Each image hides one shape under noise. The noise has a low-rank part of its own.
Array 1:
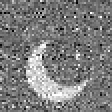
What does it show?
light crescent
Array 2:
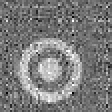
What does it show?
light bullseye
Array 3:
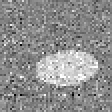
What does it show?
light ellipse
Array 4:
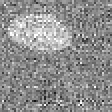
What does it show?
light ellipse
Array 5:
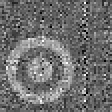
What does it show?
light bullseye
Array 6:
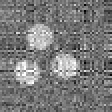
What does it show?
light three dots
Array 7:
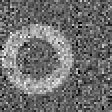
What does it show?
light ring
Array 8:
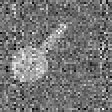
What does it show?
light lollipop
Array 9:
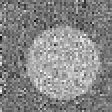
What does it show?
light disc
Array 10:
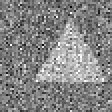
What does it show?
light triangle
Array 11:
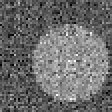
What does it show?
light disc
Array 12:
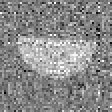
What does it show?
light half disc
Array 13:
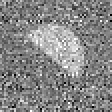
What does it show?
light half disc
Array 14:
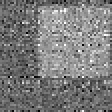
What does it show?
light square
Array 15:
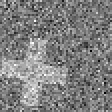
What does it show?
light cross
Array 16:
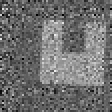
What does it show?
light square with a notch
